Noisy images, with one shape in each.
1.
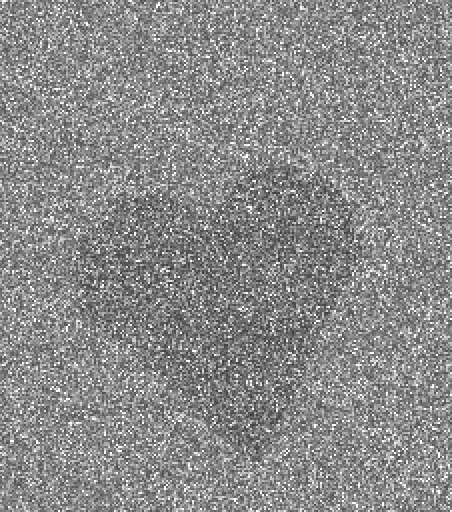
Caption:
dark heart
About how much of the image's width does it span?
two thirds
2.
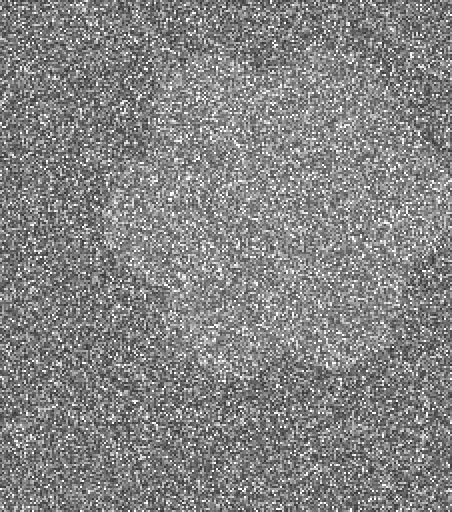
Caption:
light flower
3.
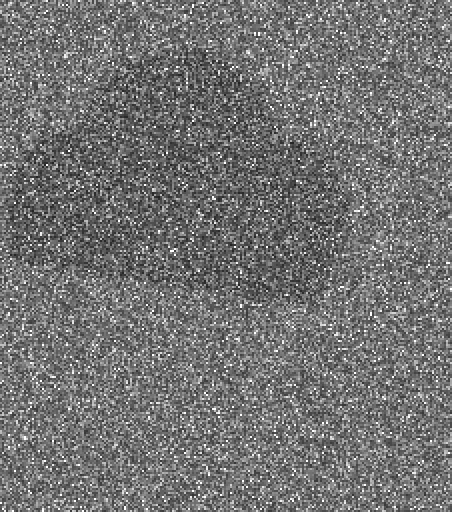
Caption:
dark cloud
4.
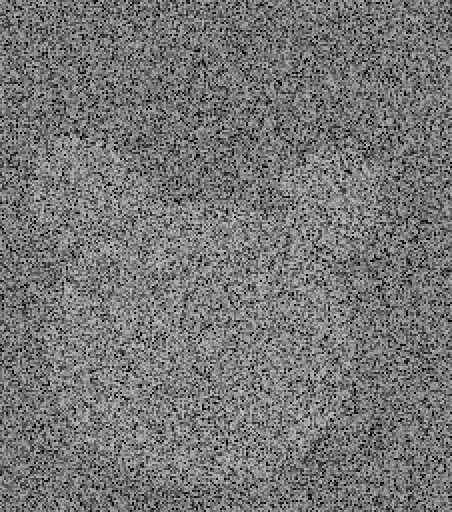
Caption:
light bear's head
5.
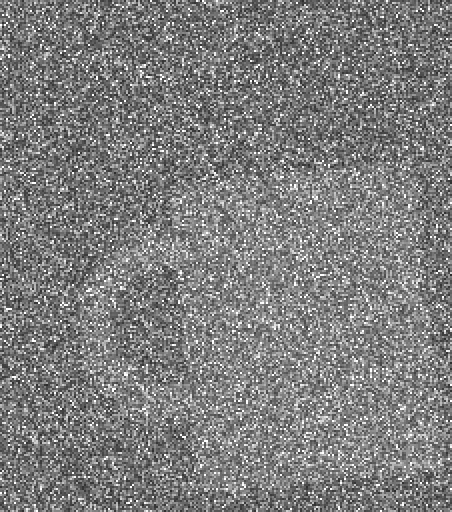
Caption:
light cup
